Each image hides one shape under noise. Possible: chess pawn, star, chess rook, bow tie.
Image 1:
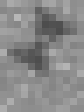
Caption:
dark bow tie
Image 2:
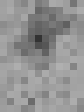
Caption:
dark chess rook
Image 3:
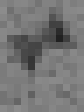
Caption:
dark bow tie
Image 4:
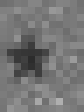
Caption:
dark star
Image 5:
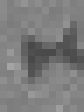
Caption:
dark bow tie
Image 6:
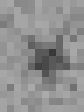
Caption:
dark star
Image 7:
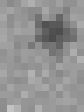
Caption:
dark star
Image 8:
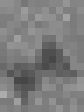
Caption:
dark bow tie
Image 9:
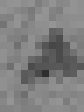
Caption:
dark chess pawn
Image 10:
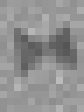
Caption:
dark bow tie
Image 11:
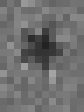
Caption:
dark star
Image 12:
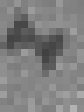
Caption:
dark bow tie
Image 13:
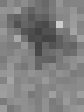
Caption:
dark chess rook
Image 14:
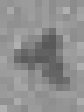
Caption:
dark chess pawn
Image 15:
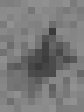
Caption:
dark chess rook
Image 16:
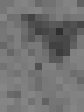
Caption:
dark chess pawn
